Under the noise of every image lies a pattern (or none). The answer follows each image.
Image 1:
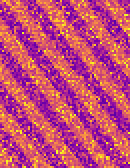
diagonal stripes
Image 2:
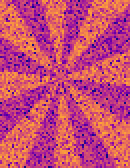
spokes from one point
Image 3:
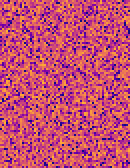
only noise
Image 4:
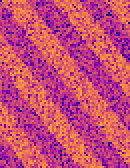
diagonal stripes
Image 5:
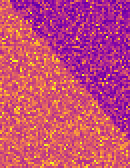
a sharp edge
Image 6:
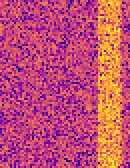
one vertical stripe
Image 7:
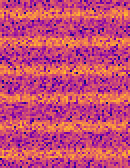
horizontal stripes
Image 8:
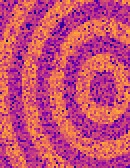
rings round one point
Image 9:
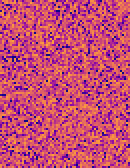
only noise
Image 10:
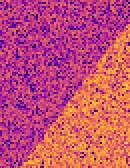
a sharp edge
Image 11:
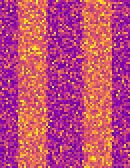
vertical stripes
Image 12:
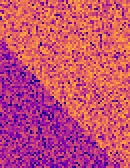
a sharp edge
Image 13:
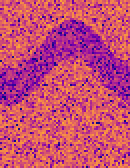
a wavy band
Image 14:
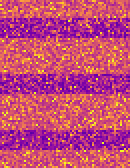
horizontal stripes
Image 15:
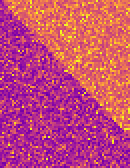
a sharp edge
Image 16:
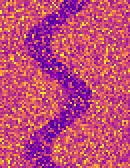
a wavy band
